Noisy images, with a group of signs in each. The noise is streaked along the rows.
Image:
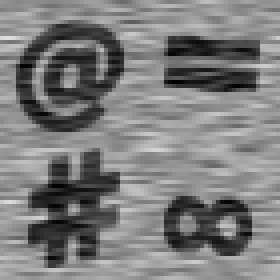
top left: at sign; top right: equals sign; bottom left: hash sign; bottom right: infinity sign
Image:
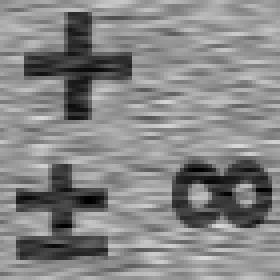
top left: plus sign; bottom left: plus-minus sign; bottom right: infinity sign
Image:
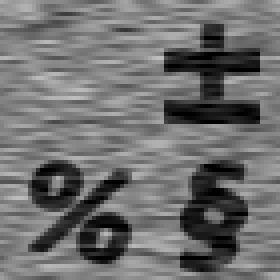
top right: plus-minus sign; bottom left: percent sign; bottom right: section sign
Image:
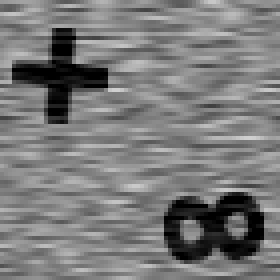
top left: plus sign; bottom right: infinity sign
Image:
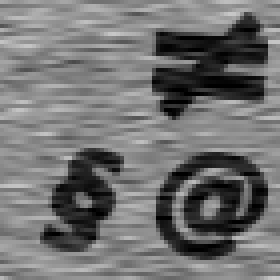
top right: not-equal sign; bottom left: section sign; bottom right: at sign
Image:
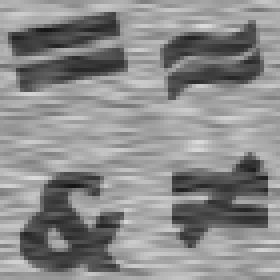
top left: equals sign; top right: approximately sign; bottom left: ampersand; bottom right: not-equal sign
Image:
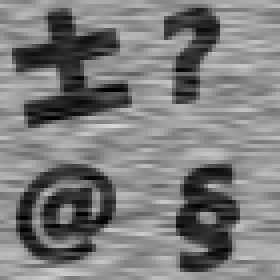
top left: plus-minus sign; top right: question mark; bottom left: at sign; bottom right: section sign
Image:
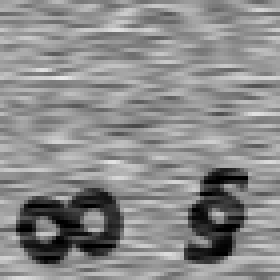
bottom left: infinity sign; bottom right: section sign
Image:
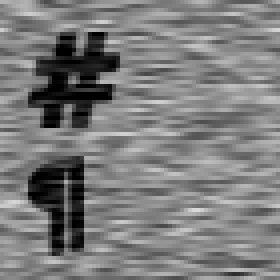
top left: hash sign; bottom left: pilcrow
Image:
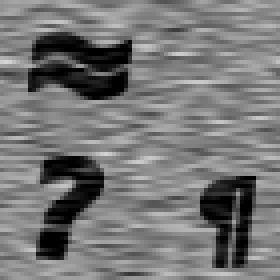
top left: approximately sign; bottom left: question mark; bottom right: pilcrow
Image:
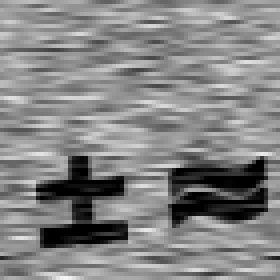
bottom left: plus-minus sign; bottom right: approximately sign
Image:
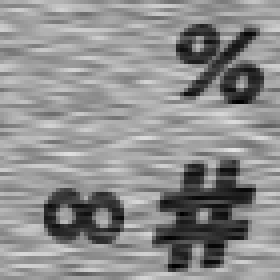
top right: percent sign; bottom left: infinity sign; bottom right: hash sign
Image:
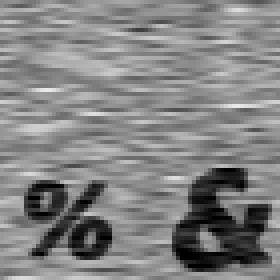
bottom left: percent sign; bottom right: ampersand
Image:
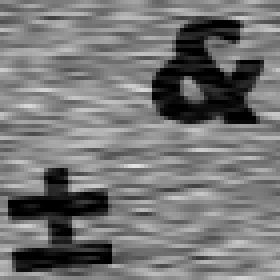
top right: ampersand; bottom left: plus-minus sign
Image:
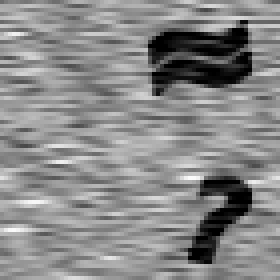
top right: approximately sign; bottom right: question mark
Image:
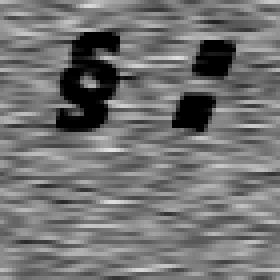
top left: section sign; top right: colon
